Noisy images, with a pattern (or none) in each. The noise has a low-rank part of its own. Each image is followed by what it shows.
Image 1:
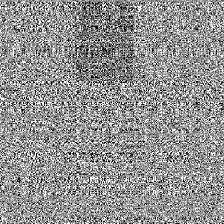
one block
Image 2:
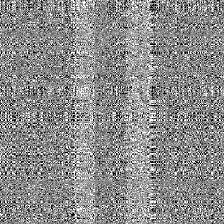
bands of columns
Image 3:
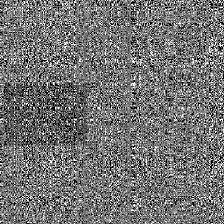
one block
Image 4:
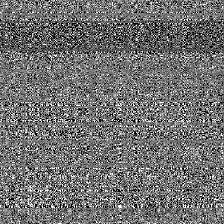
one band of rows
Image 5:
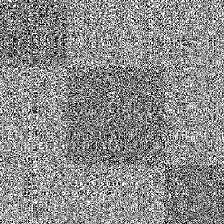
blocks along the diagonal
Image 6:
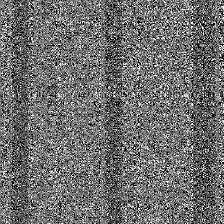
bands of columns
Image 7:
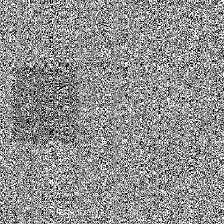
one block
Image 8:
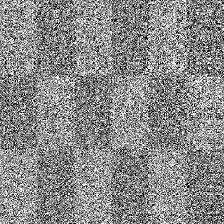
a checkerboard
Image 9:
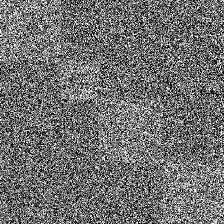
blocks along the diagonal
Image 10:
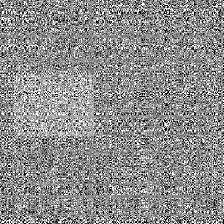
one block
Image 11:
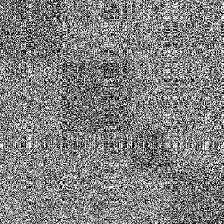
blocks along the diagonal
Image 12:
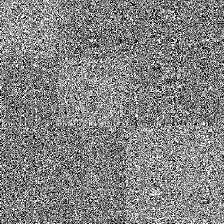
blocks along the diagonal
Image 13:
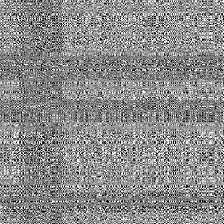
bands of rows crossing bands of columns
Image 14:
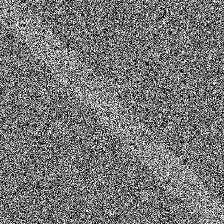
a diagonal band
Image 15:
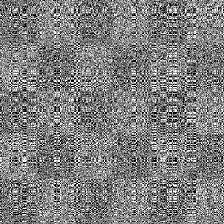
a checkerboard
